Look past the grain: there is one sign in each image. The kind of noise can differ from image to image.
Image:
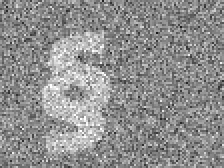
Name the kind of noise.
independent entries
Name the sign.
section sign
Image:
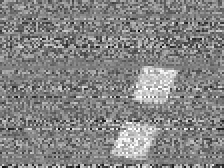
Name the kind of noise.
rows of uneven size
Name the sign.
colon
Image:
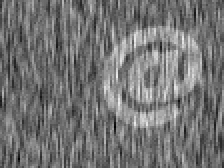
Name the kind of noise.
streaked along the columns
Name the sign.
at sign
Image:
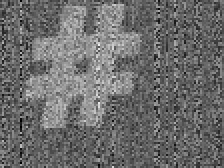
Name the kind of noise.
columns of uneven size
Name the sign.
hash sign
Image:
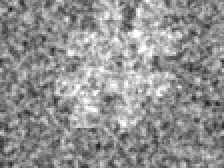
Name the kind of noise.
blotchy
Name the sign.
hash sign
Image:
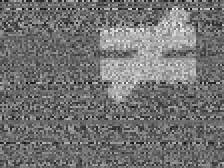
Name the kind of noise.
rows of uneven size
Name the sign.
not-equal sign
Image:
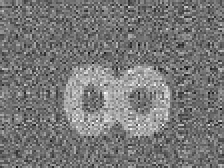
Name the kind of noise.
low rank plus noise
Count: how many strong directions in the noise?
three or four
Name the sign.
infinity sign
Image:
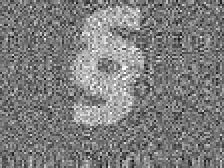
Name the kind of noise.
low rank plus noise
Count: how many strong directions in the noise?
three or four
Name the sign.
section sign
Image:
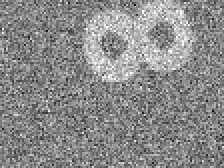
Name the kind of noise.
independent entries
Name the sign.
infinity sign
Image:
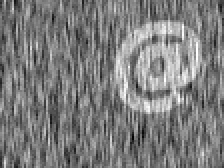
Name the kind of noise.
streaked along the columns
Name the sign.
at sign
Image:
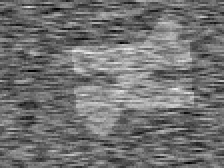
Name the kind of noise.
streaked along the rows
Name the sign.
not-equal sign
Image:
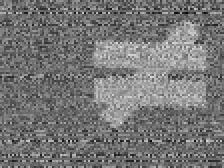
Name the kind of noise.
rows of uneven size
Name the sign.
not-equal sign
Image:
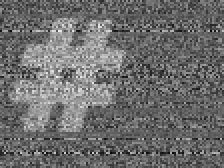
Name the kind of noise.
rows of uneven size
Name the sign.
hash sign
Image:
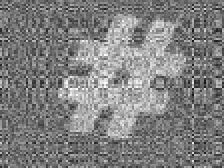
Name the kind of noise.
low rank plus noise
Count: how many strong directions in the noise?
one
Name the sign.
hash sign
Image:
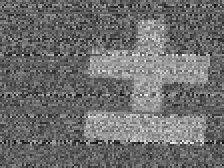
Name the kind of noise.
rows of uneven size
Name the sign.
plus-minus sign
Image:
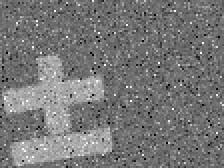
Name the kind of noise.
heavy tails
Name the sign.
plus-minus sign
